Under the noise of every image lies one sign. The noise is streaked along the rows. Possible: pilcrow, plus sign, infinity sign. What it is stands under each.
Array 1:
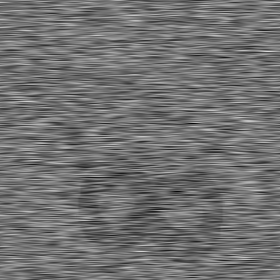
dark infinity sign
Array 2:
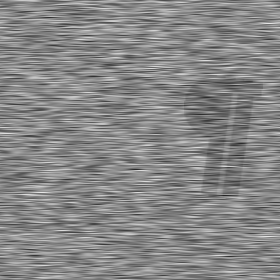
dark pilcrow, middle right
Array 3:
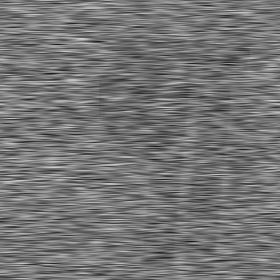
dark pilcrow
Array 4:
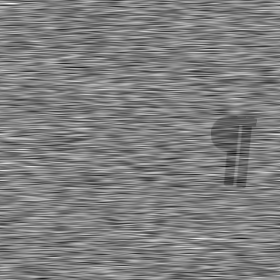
dark pilcrow, middle right
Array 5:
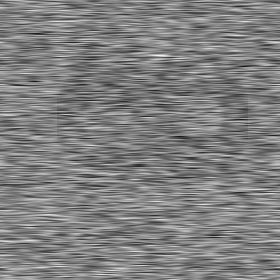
dark infinity sign
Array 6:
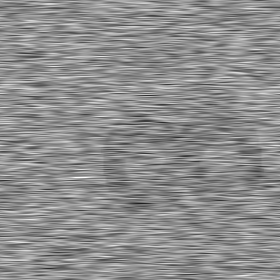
dark infinity sign
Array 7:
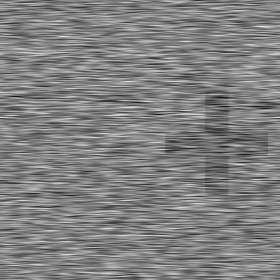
dark plus sign, middle right
